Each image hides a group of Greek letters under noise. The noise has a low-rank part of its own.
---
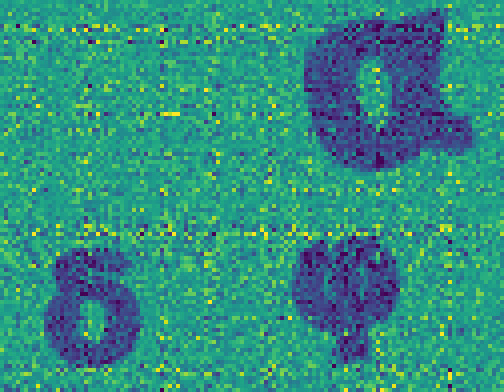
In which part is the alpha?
top right
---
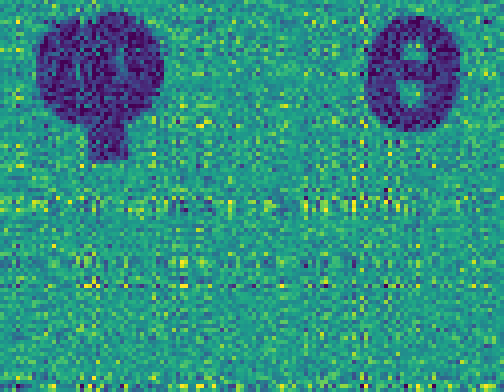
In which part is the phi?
top left
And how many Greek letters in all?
2
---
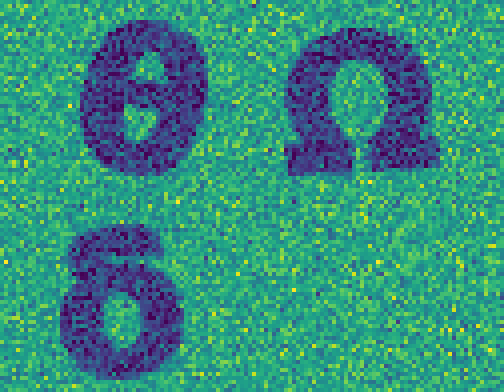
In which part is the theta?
top left
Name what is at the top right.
omega
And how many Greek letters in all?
3
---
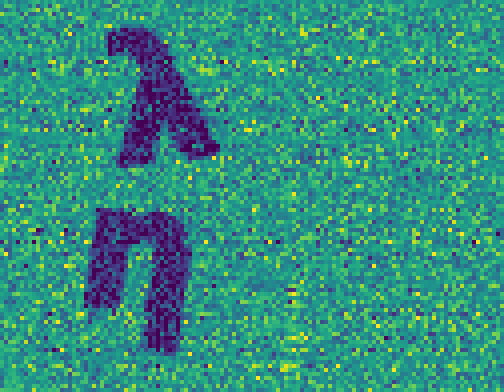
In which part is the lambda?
top left
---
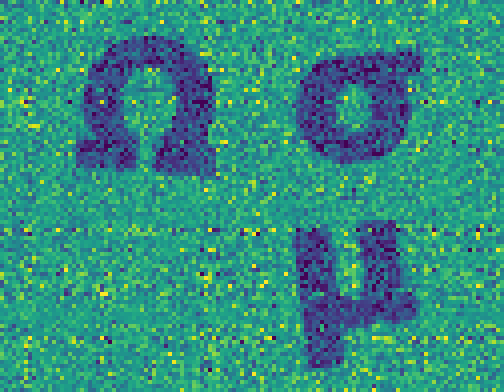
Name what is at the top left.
omega
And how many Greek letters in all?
3
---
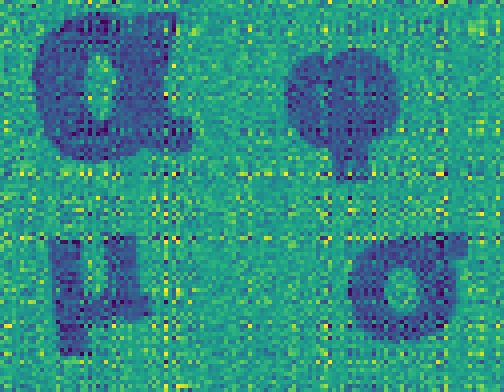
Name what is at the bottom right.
sigma
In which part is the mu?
bottom left
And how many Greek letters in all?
4
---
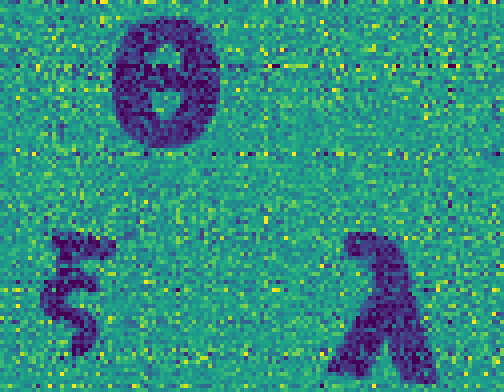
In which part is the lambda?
bottom right
